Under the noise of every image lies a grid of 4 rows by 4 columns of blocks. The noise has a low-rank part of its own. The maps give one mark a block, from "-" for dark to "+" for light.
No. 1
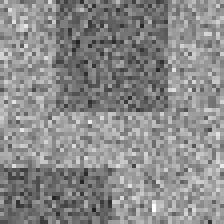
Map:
+--+
+--+
++++
--++
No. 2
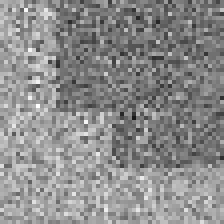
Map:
+---
+---
++--
++++
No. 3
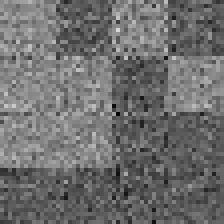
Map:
+-+-
++-+
++--
----
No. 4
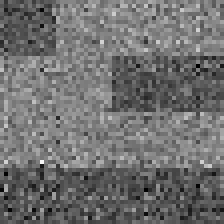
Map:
-+++
++--
++++
----
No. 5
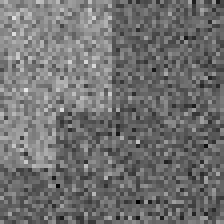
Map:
++--
++--
+---
----
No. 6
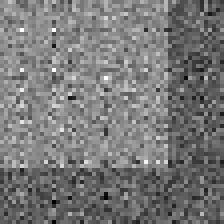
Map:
+++-
+++-
+++-
----
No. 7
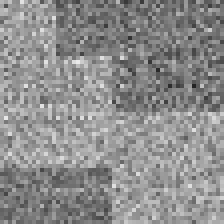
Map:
+---
++--
++++
--++
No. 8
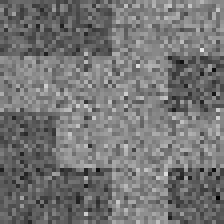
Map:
--++
+++-
-+++
--+-
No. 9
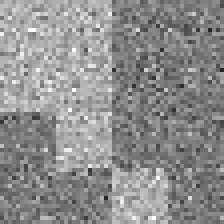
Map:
++--
++--
-+--
--+-
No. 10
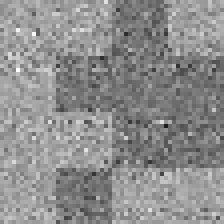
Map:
++-+
+---
++--
+-++
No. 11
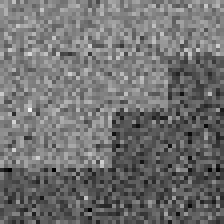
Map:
++++
+++-
++--
----
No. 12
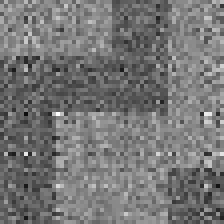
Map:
++-+
---+
-+++
-++-
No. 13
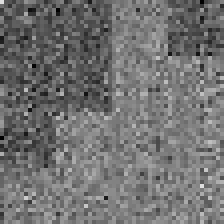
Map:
--+-
--++
-+++
++++
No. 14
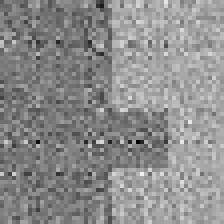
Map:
--++
--++
---+
--++
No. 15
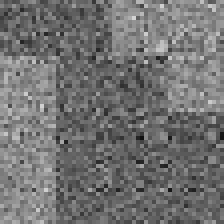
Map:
--++
+--+
+---
+---
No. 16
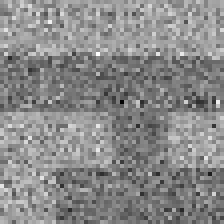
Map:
++++
----
++-+
+---
